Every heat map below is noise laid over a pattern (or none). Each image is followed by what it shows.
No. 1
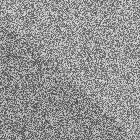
a sharp edge
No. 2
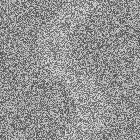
a wavy band
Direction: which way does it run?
top to bottom
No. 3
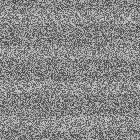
horizontal stripes
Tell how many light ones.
4
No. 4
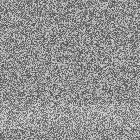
one horizontal stripe
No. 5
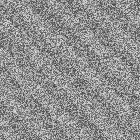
diagonal stripes
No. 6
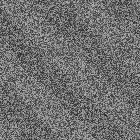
diagonal stripes
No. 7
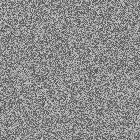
only noise
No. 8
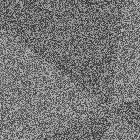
spokes from one point
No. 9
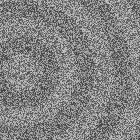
rings round one point
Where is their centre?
middle left
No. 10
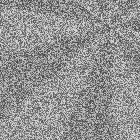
spokes from one point
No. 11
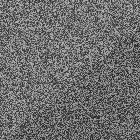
a sharp edge
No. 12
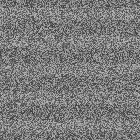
horizontal stripes
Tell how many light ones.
5
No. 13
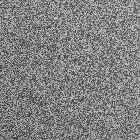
a smooth slope
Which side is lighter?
top right
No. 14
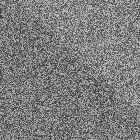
a sharp edge
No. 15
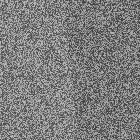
a sharp edge
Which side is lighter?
left
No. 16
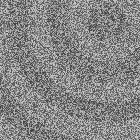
rings round one point
